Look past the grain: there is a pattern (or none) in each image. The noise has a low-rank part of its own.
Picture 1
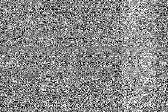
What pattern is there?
one vertical stripe
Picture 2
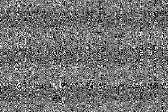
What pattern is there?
horizontal stripes
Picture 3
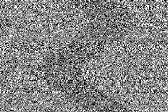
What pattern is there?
a wavy band
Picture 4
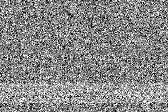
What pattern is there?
one horizontal stripe
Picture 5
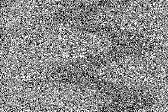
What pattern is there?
a wavy band
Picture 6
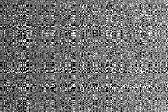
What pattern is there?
a smooth slope
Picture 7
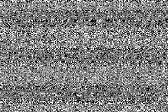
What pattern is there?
horizontal stripes
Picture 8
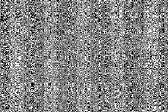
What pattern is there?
vertical stripes
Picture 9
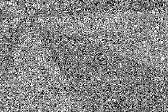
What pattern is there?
spokes from one point
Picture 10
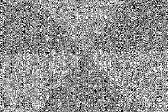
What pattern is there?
spokes from one point
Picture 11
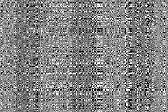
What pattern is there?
vertical stripes
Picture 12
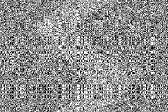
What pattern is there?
a wavy band
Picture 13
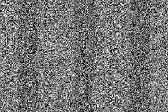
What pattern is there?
vertical stripes
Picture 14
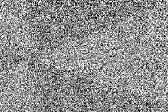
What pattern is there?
spokes from one point
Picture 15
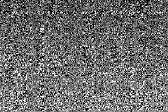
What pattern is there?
a smooth slope
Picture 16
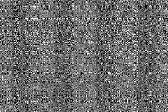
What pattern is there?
vertical stripes
